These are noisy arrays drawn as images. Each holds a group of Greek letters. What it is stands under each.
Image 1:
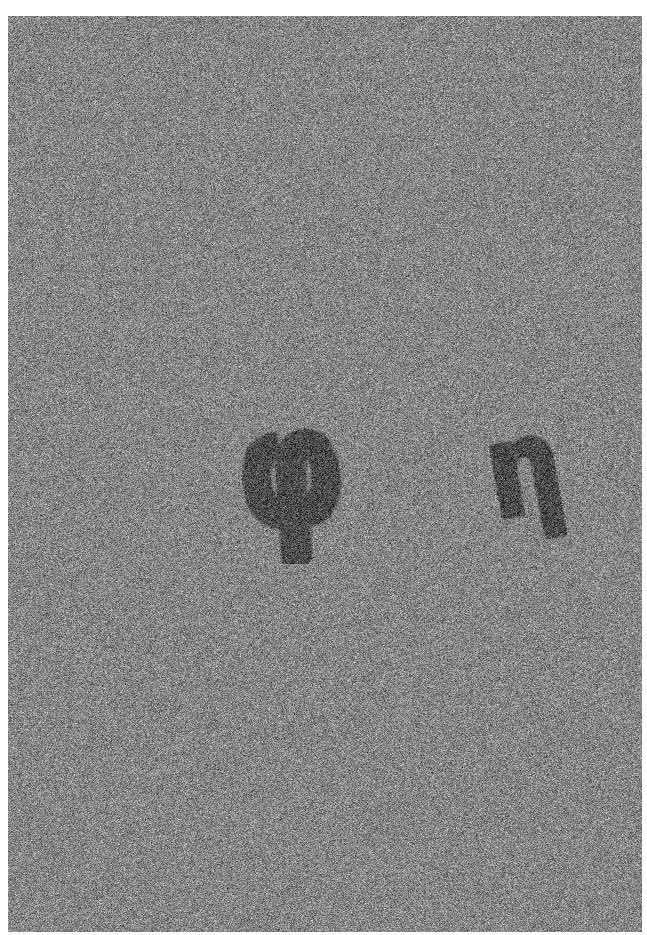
centre: dark phi; middle right: dark eta
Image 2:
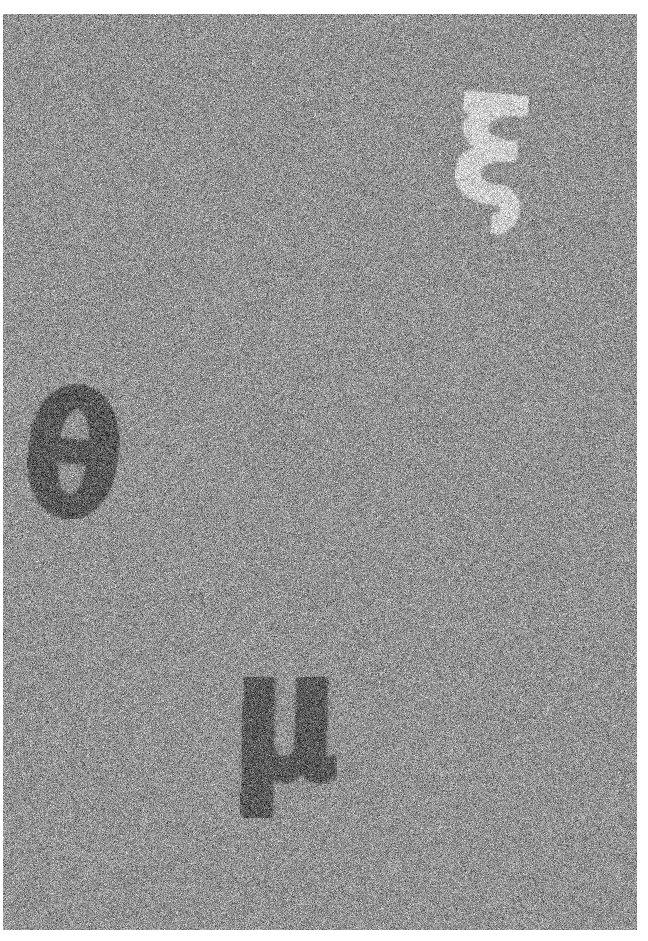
top right: light xi; middle left: dark theta; bottom middle: dark mu
